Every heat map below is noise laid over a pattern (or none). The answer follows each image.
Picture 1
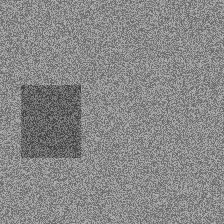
one block
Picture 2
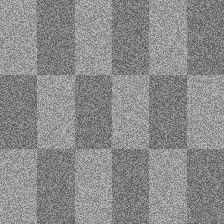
a checkerboard
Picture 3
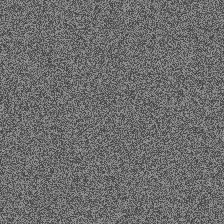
only noise
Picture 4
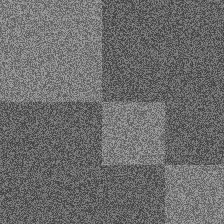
blocks along the diagonal
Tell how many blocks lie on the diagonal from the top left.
3
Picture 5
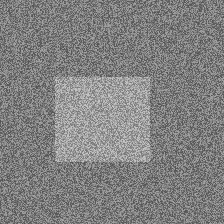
one block
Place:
centre
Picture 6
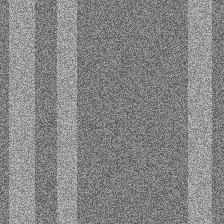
bands of columns
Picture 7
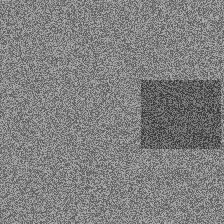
one block
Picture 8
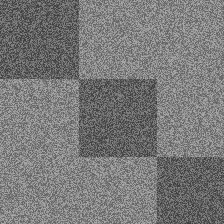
blocks along the diagonal
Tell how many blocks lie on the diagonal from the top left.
3
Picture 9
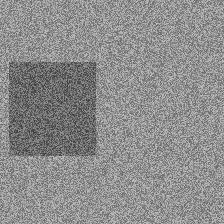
one block
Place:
middle left
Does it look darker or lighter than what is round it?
darker
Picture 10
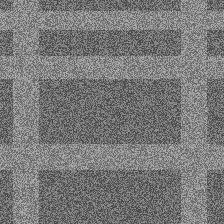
bands of rows crossing bands of columns
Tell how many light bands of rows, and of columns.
3 and 2
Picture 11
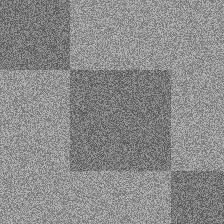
blocks along the diagonal
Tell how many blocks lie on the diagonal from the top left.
3
